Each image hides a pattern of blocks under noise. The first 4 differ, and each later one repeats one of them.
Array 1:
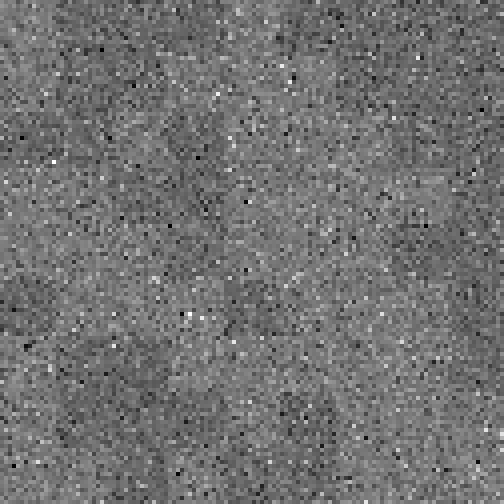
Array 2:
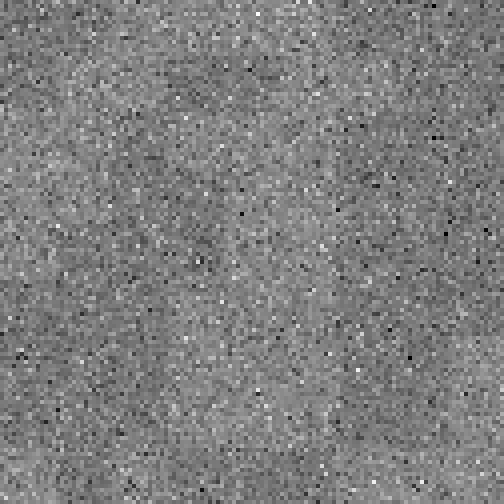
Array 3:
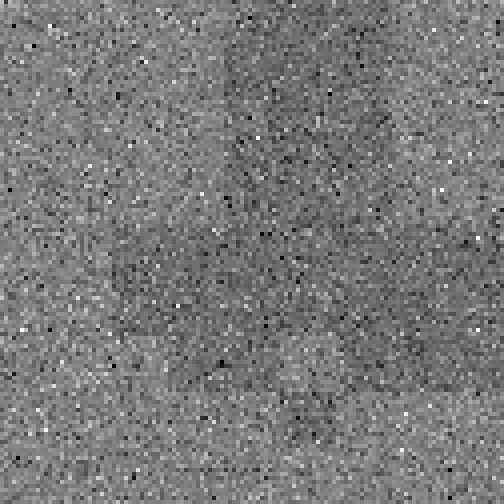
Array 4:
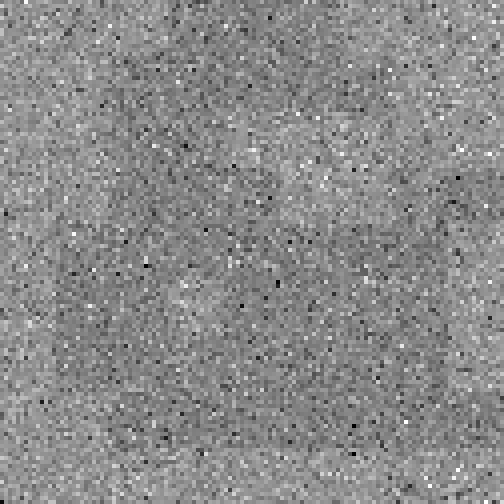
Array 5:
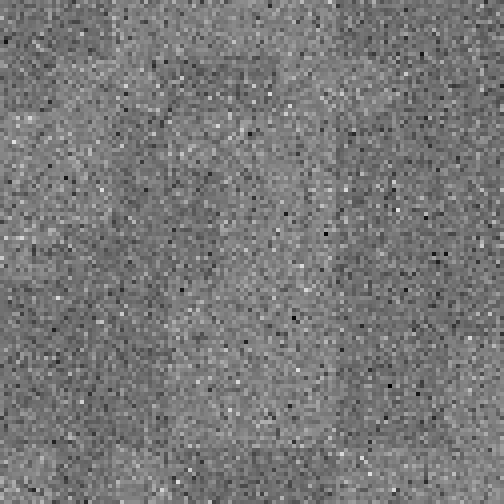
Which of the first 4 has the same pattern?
2
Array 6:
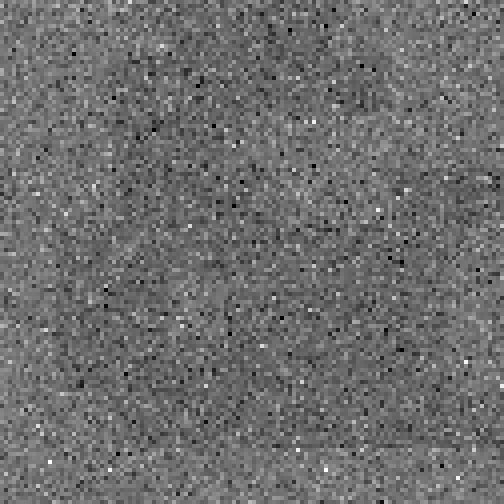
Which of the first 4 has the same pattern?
4
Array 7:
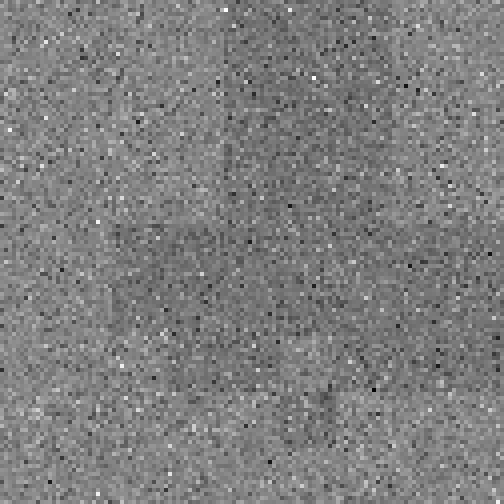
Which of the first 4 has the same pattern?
3
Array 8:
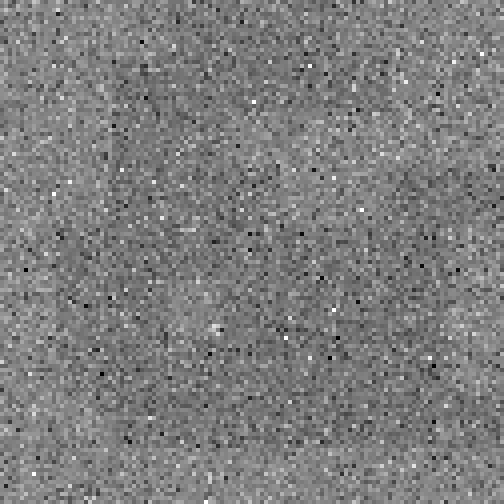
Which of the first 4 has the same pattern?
4
